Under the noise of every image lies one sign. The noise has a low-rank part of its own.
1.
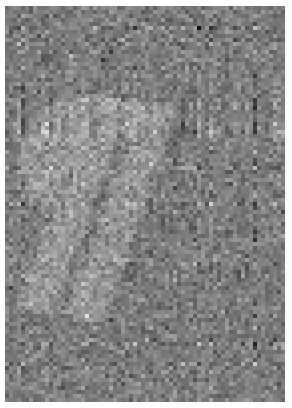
pilcrow
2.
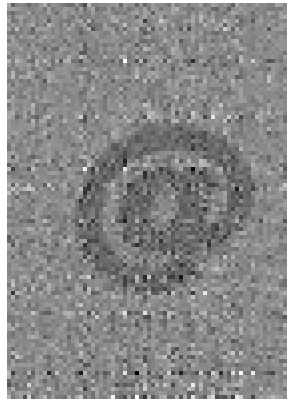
at sign
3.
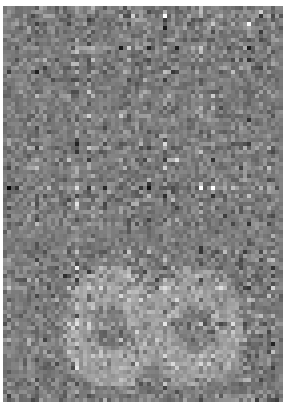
infinity sign
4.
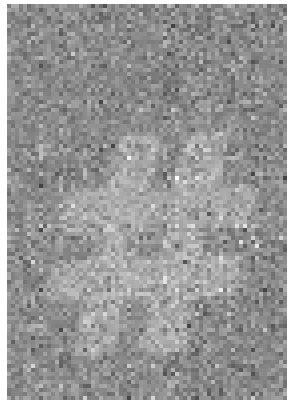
hash sign
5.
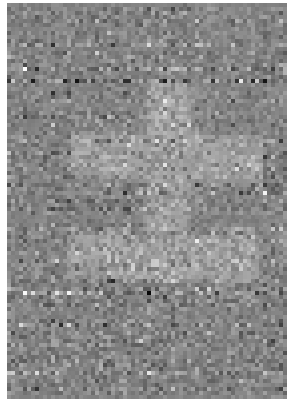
plus-minus sign
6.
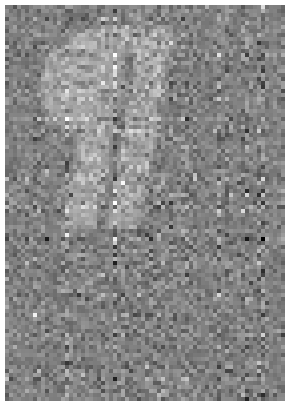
pilcrow
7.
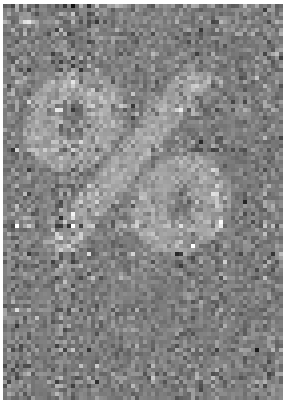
percent sign
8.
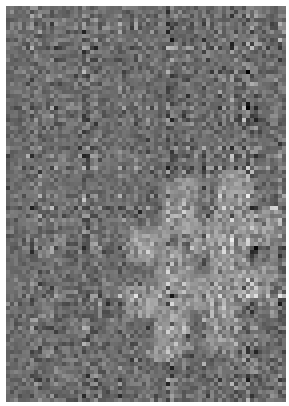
hash sign
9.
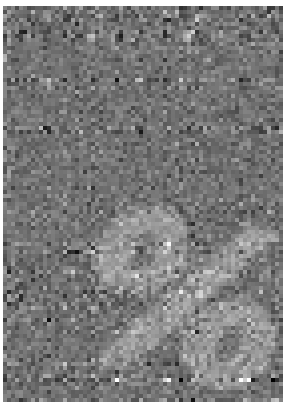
percent sign
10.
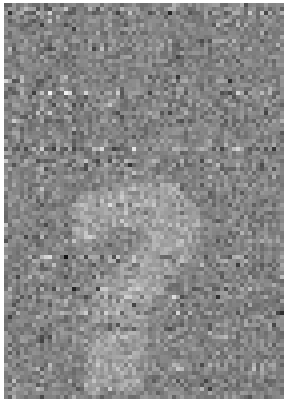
question mark
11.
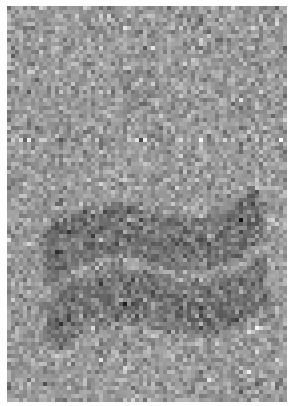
approximately sign
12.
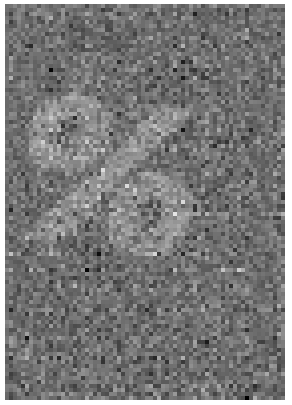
percent sign
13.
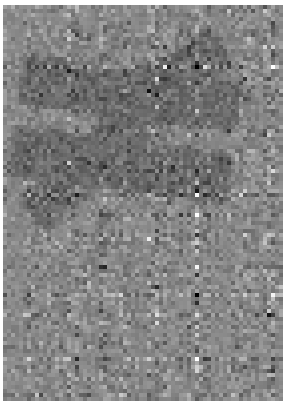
not-equal sign
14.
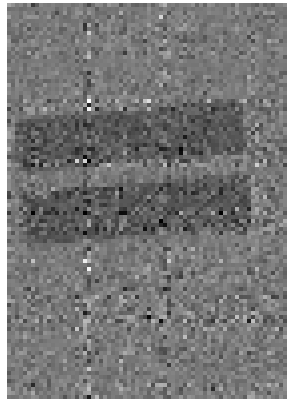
equals sign
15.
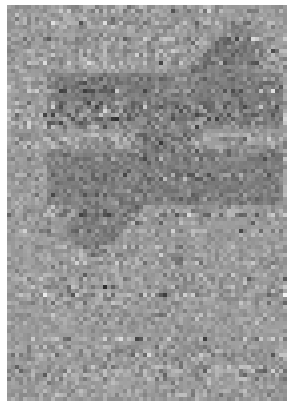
not-equal sign
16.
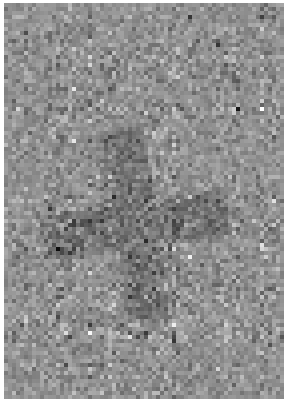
plus sign
